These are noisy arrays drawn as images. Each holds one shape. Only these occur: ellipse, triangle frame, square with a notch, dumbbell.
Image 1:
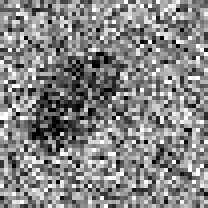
ellipse
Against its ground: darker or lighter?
darker
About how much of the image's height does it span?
half
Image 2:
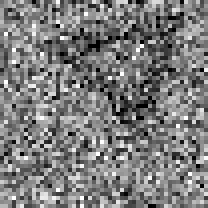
triangle frame
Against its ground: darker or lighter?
darker
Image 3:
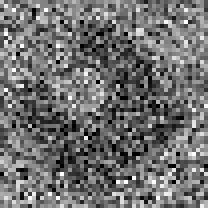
square with a notch
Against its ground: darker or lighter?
darker
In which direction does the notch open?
up and left
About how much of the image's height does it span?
nearly all
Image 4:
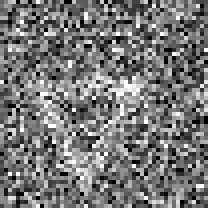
triangle frame
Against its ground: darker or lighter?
lighter
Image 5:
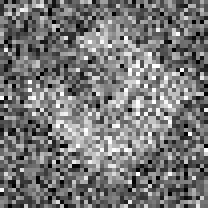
square with a notch
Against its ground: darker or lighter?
lighter
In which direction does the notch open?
up and left
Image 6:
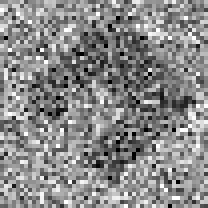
square with a notch
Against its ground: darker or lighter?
darker
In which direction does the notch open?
down and left
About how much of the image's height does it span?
nearly all
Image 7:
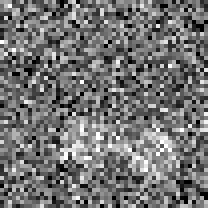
dumbbell
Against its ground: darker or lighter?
lighter
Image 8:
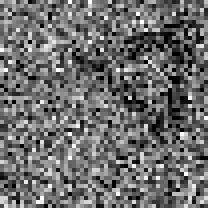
triangle frame
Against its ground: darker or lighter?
darker
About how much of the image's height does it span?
two thirds
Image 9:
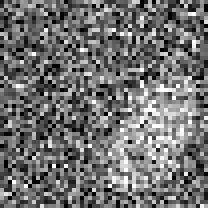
ellipse
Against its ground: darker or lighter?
lighter
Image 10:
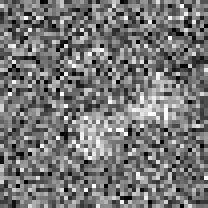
dumbbell
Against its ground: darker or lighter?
lighter
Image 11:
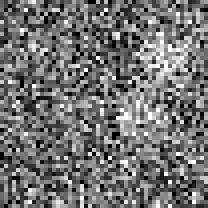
dumbbell
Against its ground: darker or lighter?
lighter
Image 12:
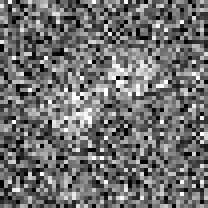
dumbbell
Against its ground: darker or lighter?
lighter
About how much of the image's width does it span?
half
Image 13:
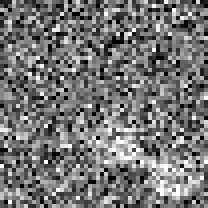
dumbbell
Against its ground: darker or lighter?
lighter
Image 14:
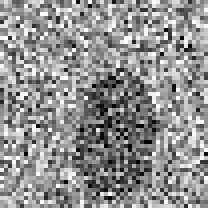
ellipse
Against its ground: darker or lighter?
darker
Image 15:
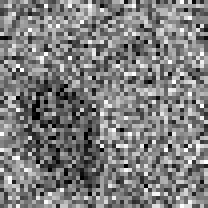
ellipse
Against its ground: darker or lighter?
darker
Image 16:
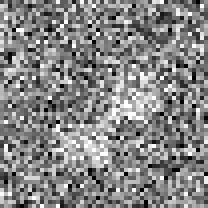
dumbbell
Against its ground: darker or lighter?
lighter
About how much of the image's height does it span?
half
